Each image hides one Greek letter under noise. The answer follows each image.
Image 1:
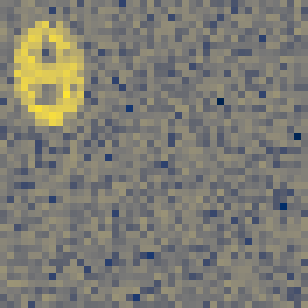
theta
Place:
top left
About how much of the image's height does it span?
a third
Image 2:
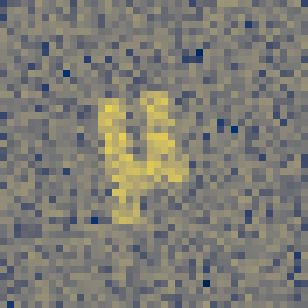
mu
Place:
centre
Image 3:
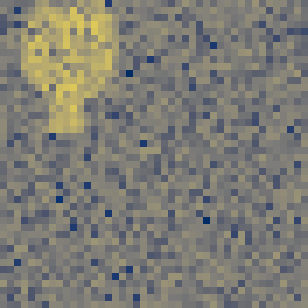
phi
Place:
top left
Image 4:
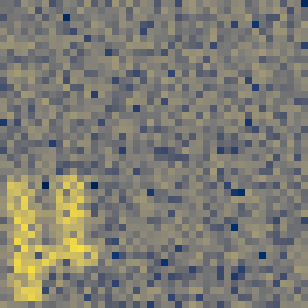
mu
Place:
bottom left
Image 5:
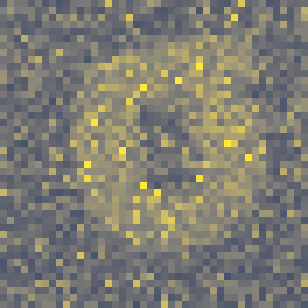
sigma
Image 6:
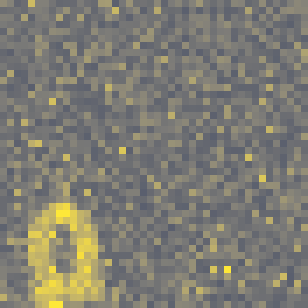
omega
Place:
bottom left
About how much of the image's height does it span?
a third
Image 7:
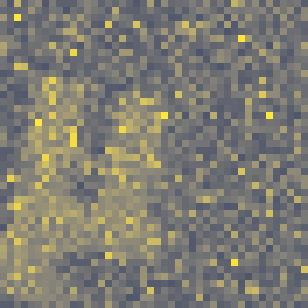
mu
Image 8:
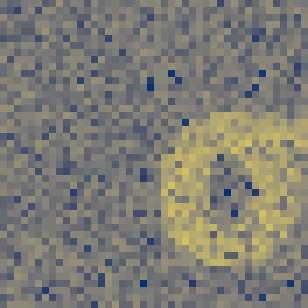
sigma
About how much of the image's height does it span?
half
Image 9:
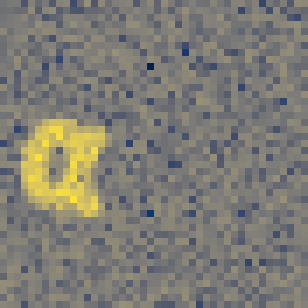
alpha
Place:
middle left
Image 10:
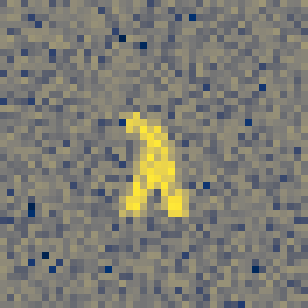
lambda
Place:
centre
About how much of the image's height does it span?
a third
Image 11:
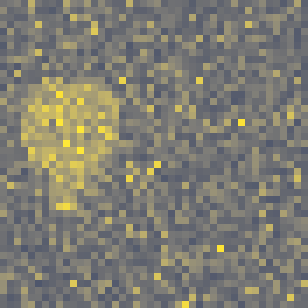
phi
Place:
middle left
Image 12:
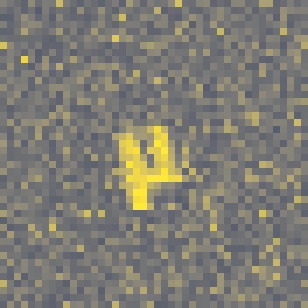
mu
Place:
centre
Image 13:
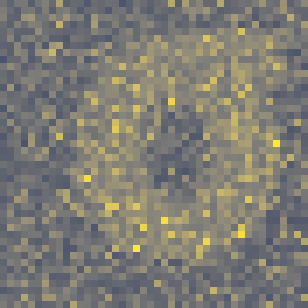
sigma
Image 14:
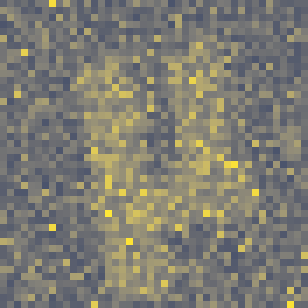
mu
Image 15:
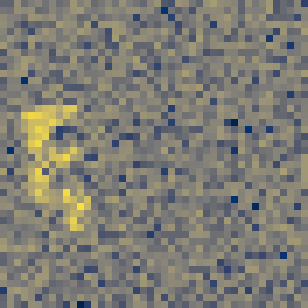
xi
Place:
middle left
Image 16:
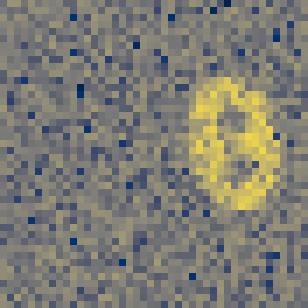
theta
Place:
middle right
